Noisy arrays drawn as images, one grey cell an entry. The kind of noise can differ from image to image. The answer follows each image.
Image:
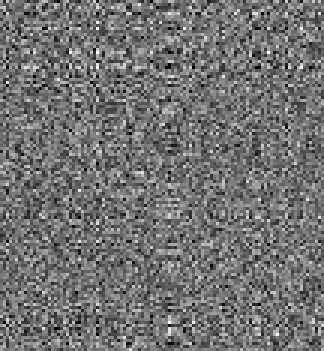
low rank plus noise
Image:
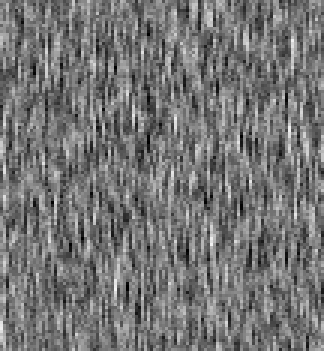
streaked along the columns
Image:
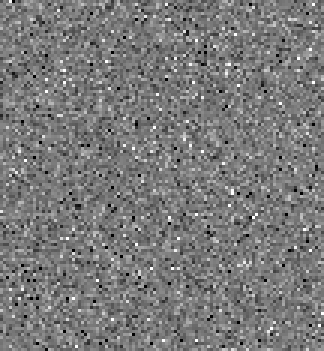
heavy tails
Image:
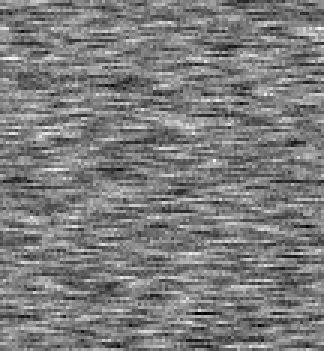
streaked along the rows
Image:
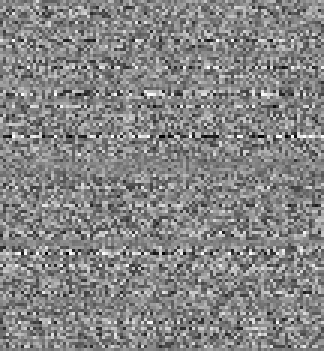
rows of uneven size
